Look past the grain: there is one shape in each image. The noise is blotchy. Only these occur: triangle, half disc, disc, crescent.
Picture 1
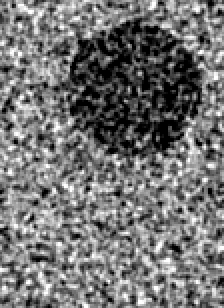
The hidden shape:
disc
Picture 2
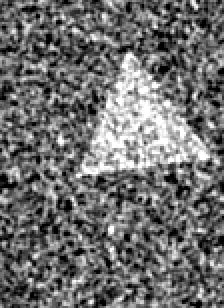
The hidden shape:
triangle
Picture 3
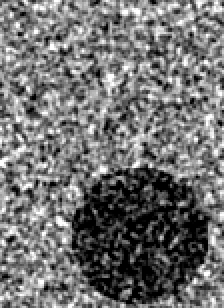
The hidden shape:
disc
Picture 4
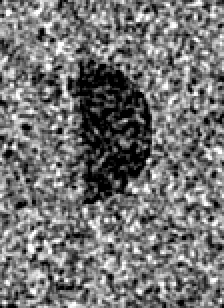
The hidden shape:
half disc
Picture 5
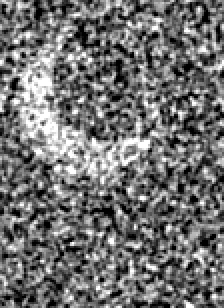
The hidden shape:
crescent
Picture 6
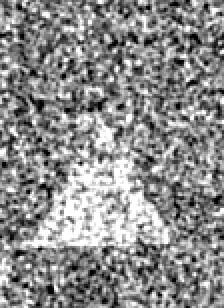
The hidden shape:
triangle
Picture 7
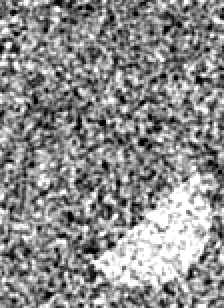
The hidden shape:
half disc
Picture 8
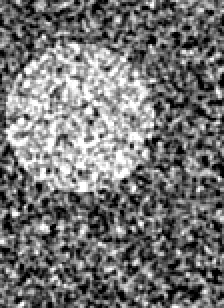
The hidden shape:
disc
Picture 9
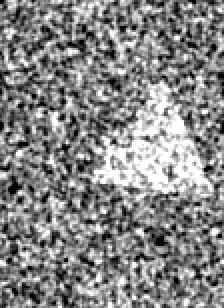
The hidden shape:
triangle
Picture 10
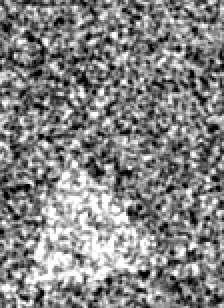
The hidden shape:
triangle
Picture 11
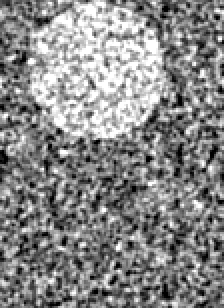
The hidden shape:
disc
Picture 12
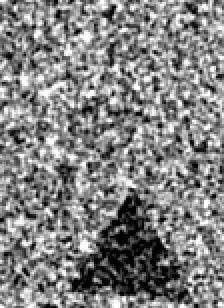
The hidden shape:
triangle
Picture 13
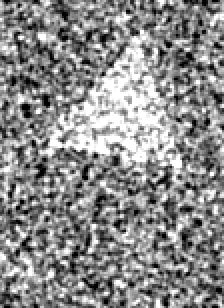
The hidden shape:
triangle
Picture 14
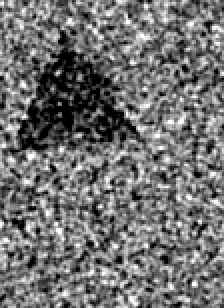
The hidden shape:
triangle
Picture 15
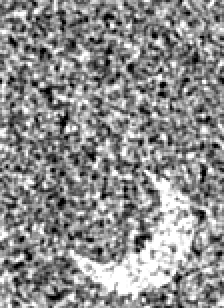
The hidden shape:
crescent
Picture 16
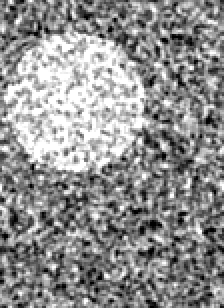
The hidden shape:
disc
